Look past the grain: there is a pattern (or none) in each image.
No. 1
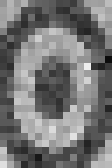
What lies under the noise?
rings round one point
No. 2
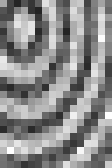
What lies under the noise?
rings round one point
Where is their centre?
top left
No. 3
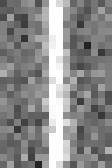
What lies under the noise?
one vertical stripe
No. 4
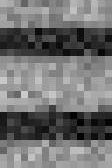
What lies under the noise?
horizontal stripes
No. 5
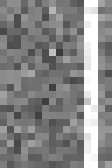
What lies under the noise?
one vertical stripe
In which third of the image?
right
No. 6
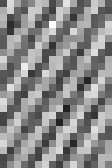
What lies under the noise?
diagonal stripes
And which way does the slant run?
bottom left to top right
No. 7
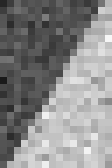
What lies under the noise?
a sharp edge
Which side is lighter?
bottom right
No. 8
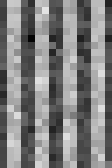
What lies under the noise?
vertical stripes
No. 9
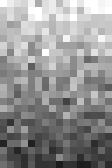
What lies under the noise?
a smooth slope
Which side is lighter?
top
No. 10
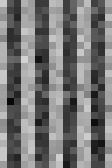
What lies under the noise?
vertical stripes
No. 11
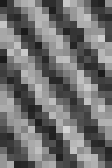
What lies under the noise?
diagonal stripes
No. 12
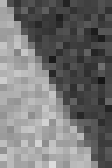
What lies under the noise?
a sharp edge
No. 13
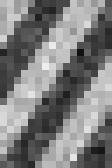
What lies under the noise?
diagonal stripes
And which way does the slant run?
bottom left to top right
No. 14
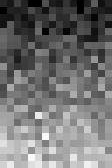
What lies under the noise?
a smooth slope
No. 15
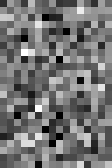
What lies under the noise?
only noise
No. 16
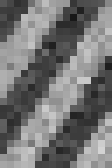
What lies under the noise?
diagonal stripes
